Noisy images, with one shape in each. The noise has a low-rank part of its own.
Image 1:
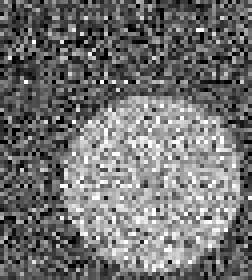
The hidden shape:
disc
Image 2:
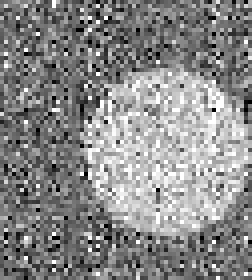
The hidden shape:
disc
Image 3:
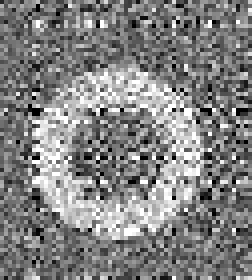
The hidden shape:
ring
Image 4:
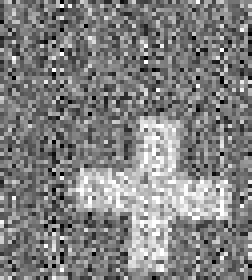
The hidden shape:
cross
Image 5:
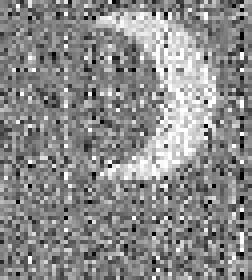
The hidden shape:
crescent
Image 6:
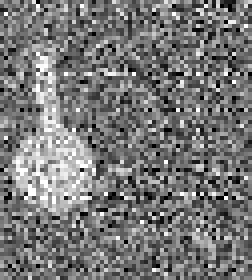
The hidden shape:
lollipop
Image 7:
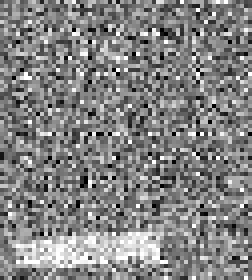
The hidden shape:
bar
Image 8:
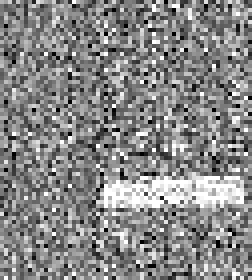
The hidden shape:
bar
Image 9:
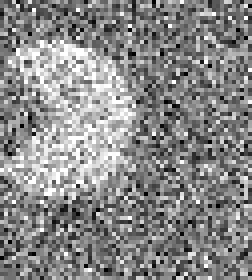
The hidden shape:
disc with a wedge cut out
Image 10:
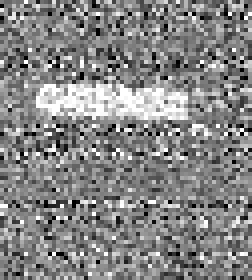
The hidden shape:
bar
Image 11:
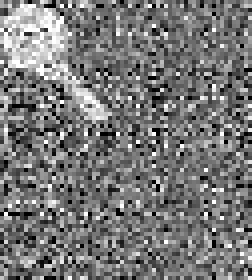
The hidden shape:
lollipop
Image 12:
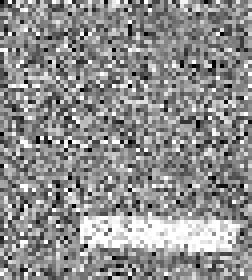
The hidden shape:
bar
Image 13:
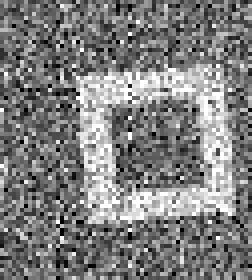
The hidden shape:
square frame
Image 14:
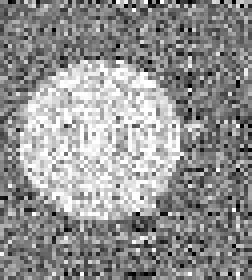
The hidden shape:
disc
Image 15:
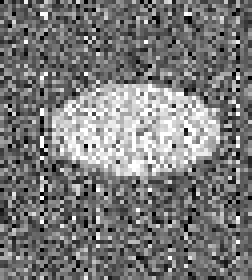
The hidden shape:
ellipse
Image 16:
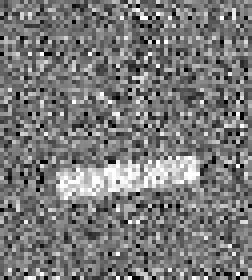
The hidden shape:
bar
